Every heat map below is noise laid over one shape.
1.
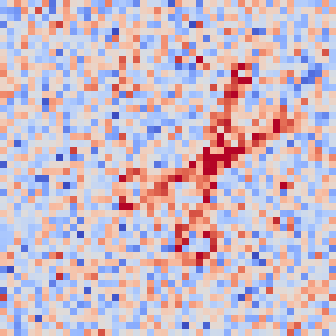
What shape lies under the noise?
pair of scissors
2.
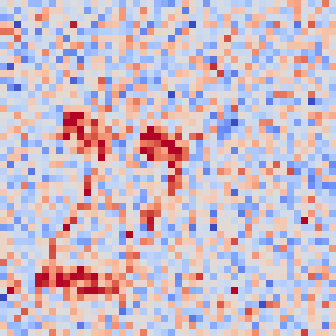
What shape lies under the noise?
pair of musical notes
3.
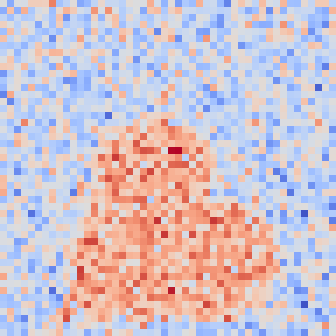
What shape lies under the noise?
heart
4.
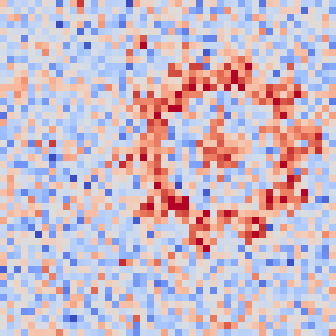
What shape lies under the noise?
gear
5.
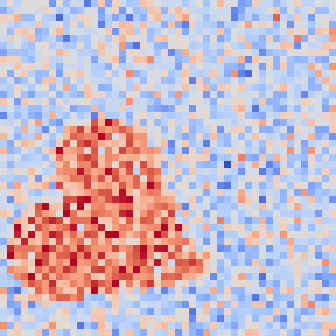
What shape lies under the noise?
heart
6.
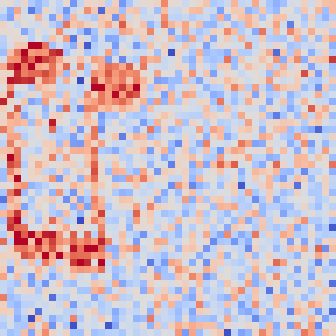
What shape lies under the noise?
pair of musical notes
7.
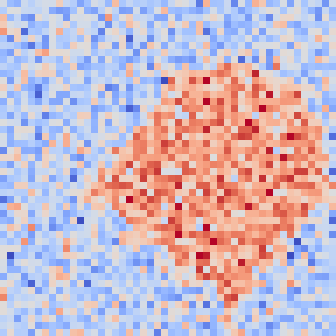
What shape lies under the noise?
ghost
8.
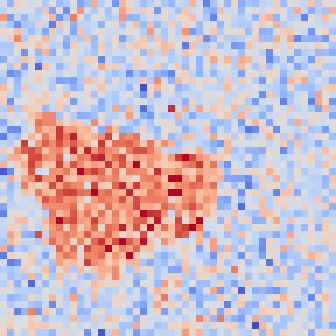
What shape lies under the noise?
cloud
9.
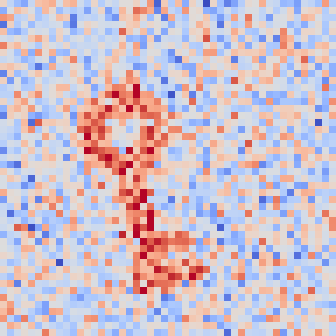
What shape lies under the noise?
key
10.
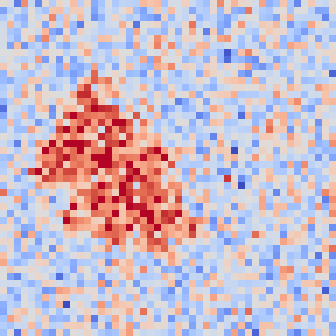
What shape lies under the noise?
chess knight
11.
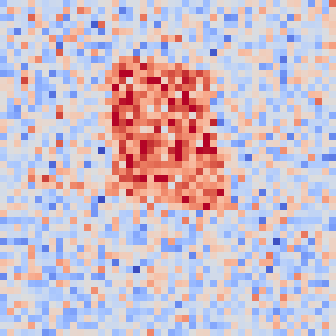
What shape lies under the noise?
flag
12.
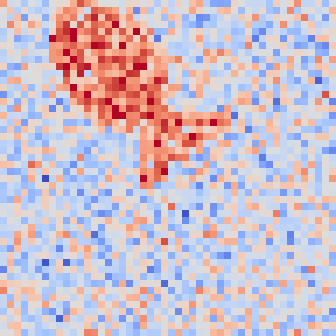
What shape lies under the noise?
fish
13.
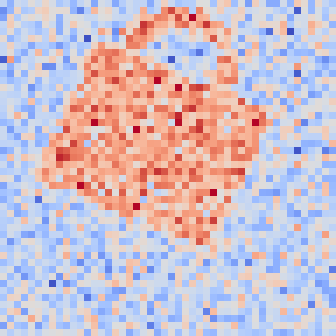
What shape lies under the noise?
cup
